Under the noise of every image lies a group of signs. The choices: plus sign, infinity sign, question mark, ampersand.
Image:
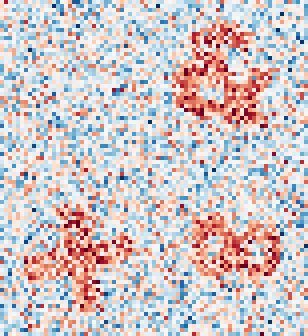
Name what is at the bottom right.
infinity sign
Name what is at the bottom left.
plus sign
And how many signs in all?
3
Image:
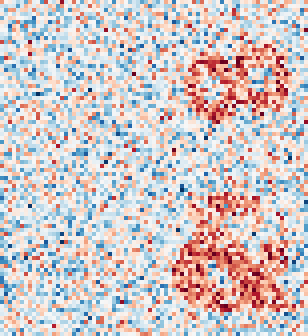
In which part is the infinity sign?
top right
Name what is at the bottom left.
nothing
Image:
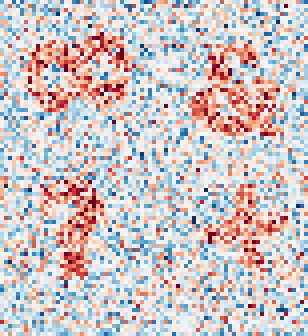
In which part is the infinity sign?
top left
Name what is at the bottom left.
question mark
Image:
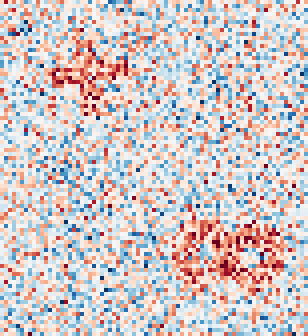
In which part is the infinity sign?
bottom right
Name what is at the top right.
nothing
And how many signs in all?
2
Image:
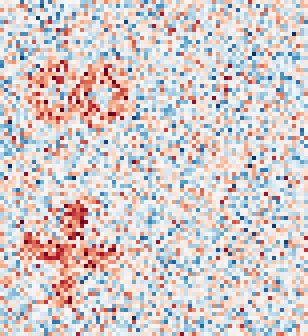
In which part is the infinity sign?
top left
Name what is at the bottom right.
nothing
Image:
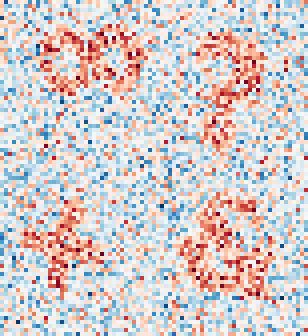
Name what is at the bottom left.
plus sign
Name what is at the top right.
question mark
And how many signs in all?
4
